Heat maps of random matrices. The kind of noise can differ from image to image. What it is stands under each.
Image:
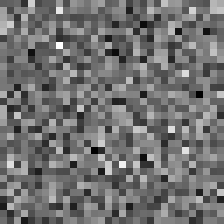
independent entries
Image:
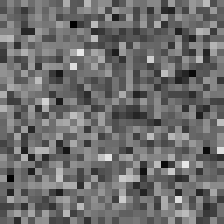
independent entries
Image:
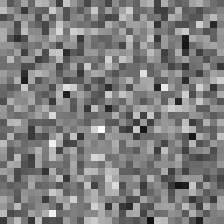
low rank plus noise
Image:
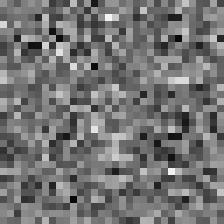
low rank plus noise
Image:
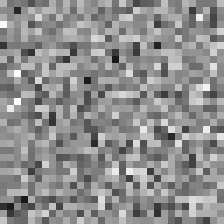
independent entries
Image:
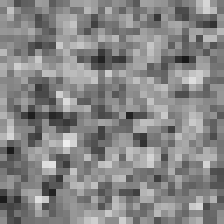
blotchy
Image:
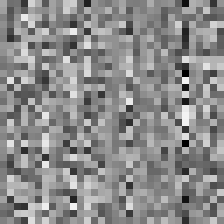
columns of uneven size
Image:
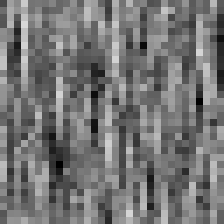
streaked along the columns
